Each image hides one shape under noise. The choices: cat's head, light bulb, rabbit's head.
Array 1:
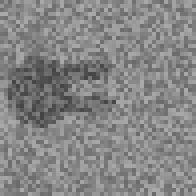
rabbit's head
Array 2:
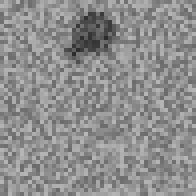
light bulb
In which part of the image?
top middle
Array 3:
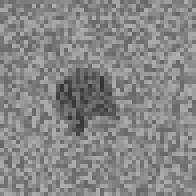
cat's head
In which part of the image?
centre
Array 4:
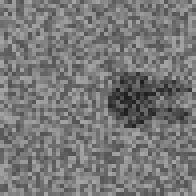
rabbit's head
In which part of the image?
middle right
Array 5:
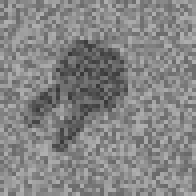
rabbit's head
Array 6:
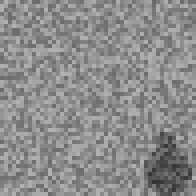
light bulb
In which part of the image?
bottom right
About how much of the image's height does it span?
a third
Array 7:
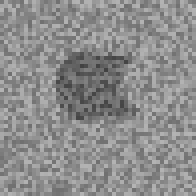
cat's head
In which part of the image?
centre
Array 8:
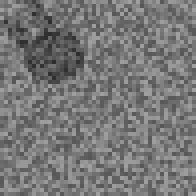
rabbit's head
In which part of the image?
top left
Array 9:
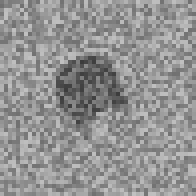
cat's head
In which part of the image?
centre
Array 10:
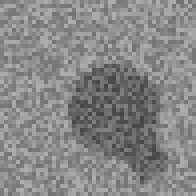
light bulb
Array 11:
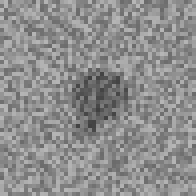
light bulb
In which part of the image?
centre
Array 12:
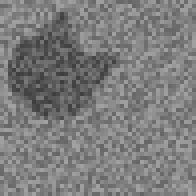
cat's head
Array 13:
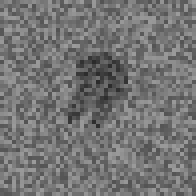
rabbit's head
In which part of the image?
centre
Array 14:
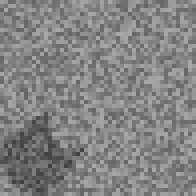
cat's head
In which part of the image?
bottom left
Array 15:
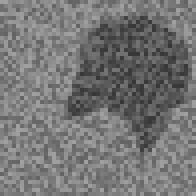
cat's head
